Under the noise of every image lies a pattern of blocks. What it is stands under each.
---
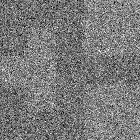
top and bottom mirror each other
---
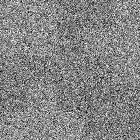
mirrored about the diagonal from the top left
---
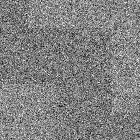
mirrored about the diagonal from the bottom left
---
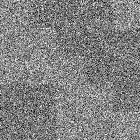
mirrored about the diagonal from the bottom left
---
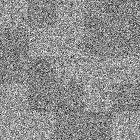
mirrored about the diagonal from the bottom left
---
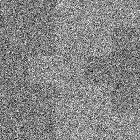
top and bottom mirror each other
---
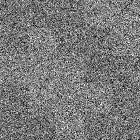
mirrored about the diagonal from the bottom left
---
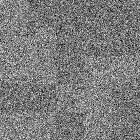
no symmetry
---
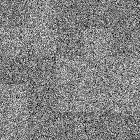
no symmetry
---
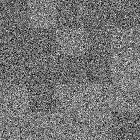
no symmetry
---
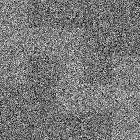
the same after a half turn
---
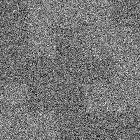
mirrored about the diagonal from the bottom left
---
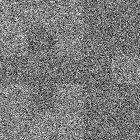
top and bottom mirror each other
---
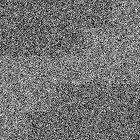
the same after a half turn
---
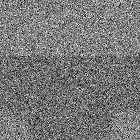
left and right mirror each other
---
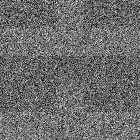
left and right mirror each other
